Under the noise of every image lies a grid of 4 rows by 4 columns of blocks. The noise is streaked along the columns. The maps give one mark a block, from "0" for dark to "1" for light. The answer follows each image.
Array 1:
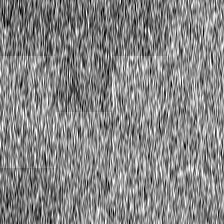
0 0 0 1
1 0 1 1
1 1 1 1
0 1 1 1
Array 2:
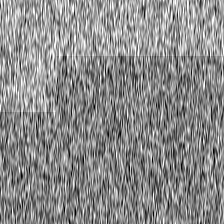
1 1 1 1
1 0 0 0
0 0 0 0
0 0 0 0
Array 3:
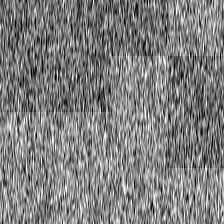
0 0 0 1
0 0 1 0
1 1 1 0
1 1 1 1
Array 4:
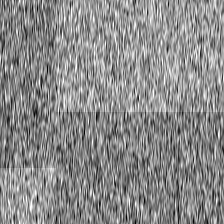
0 1 1 1
0 1 1 1
0 0 0 0
1 0 0 0
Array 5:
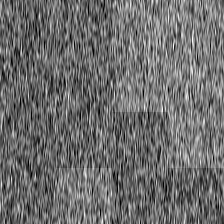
0 0 1 1
0 0 1 1
0 0 0 1
0 1 0 0
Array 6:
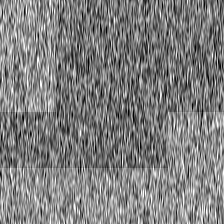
1 0 0 0
1 0 0 0
0 0 0 1
1 1 1 1
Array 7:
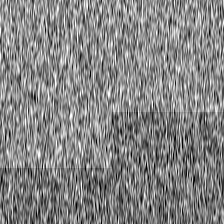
1 1 1 1
1 1 1 1
1 1 0 0
0 0 0 0
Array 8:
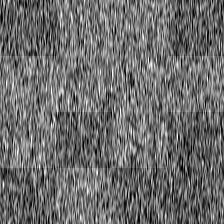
0 1 1 0
1 1 1 1
1 0 1 0
0 1 0 0
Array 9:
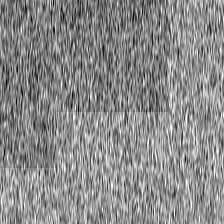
0 0 0 1
0 0 0 1
0 1 1 1
1 1 1 1
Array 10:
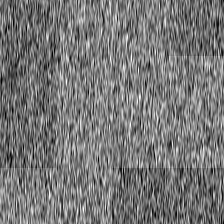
0 1 1 0
0 1 1 1
0 1 1 1
1 1 0 0
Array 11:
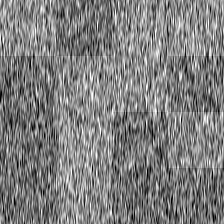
1 0 1 1
0 1 1 0
0 1 0 1
0 1 0 0
